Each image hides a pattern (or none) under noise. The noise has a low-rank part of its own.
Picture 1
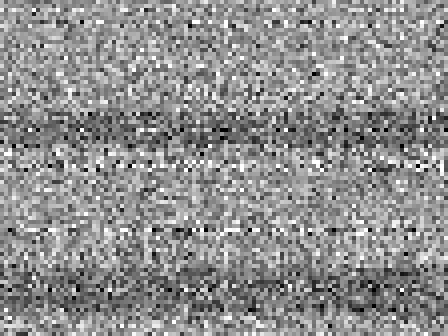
bands of rows
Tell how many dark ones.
2
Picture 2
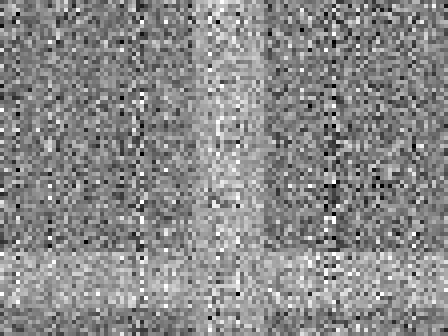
bands of rows crossing bands of columns
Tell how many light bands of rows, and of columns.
1 and 1
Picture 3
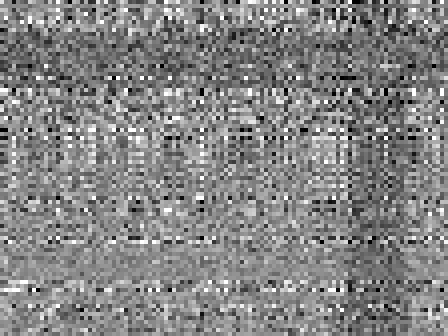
bands of rows crossing bands of columns
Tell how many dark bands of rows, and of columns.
1 and 1
